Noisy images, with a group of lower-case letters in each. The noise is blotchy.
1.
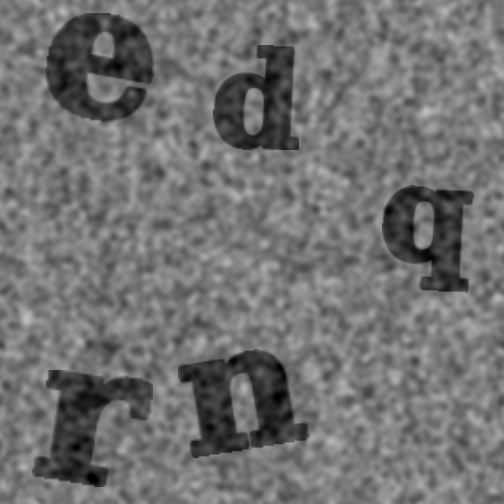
top left: e; top middle: d; middle right: q; bottom left: r; bottom middle: n
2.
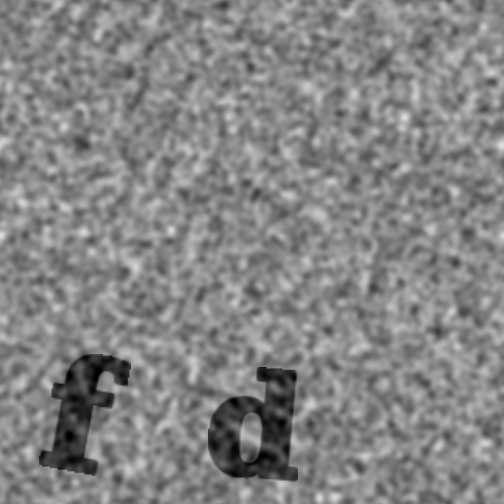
bottom left: f; bottom middle: d
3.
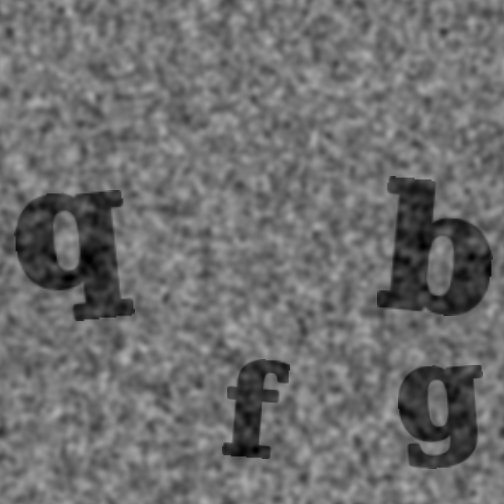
middle left: q; middle right: b; bottom middle: f; bottom right: g
